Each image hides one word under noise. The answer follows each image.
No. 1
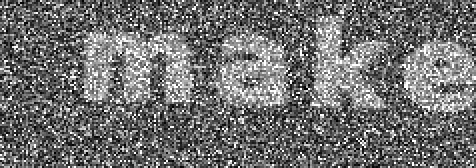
make
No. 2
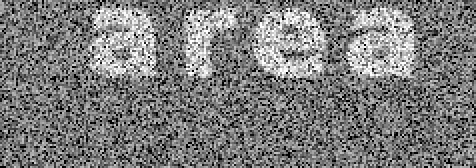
area
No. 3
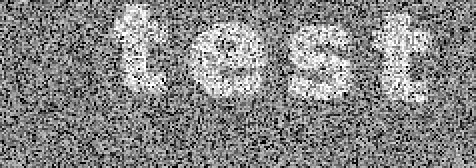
test
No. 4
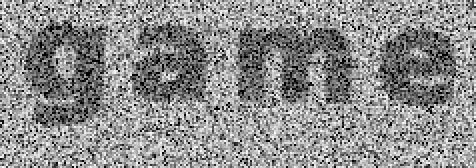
game
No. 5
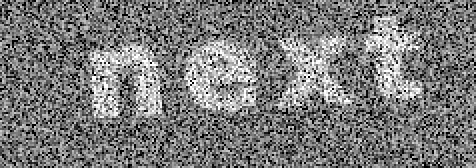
next
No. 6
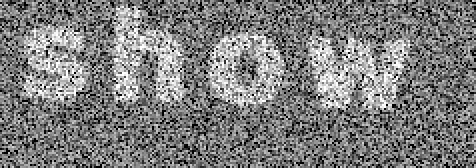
show
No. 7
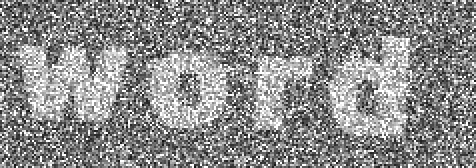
word
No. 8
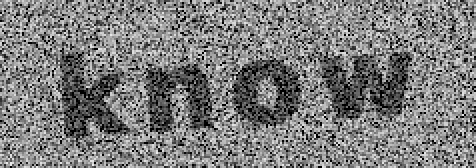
know
